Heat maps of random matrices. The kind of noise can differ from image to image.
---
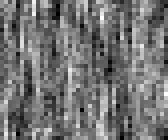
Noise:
streaked along the columns
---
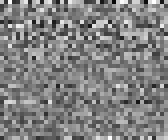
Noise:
rows of uneven size
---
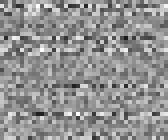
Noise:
rows of uneven size
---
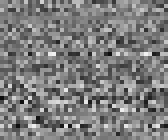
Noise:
rows of uneven size
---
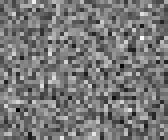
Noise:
independent entries
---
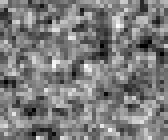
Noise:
blotchy
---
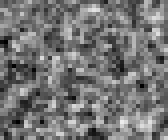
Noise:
blotchy
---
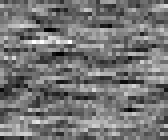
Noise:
streaked along the rows
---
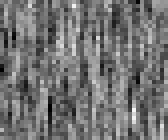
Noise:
streaked along the columns
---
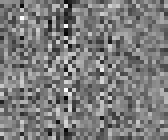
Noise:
columns of uneven size
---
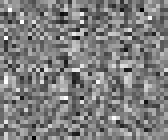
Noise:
low rank plus noise
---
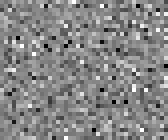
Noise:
heavy tails
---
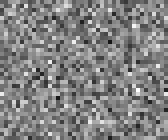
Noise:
independent entries
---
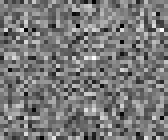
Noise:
low rank plus noise
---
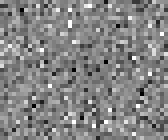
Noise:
heavy tails
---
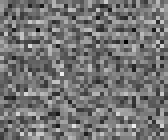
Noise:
low rank plus noise
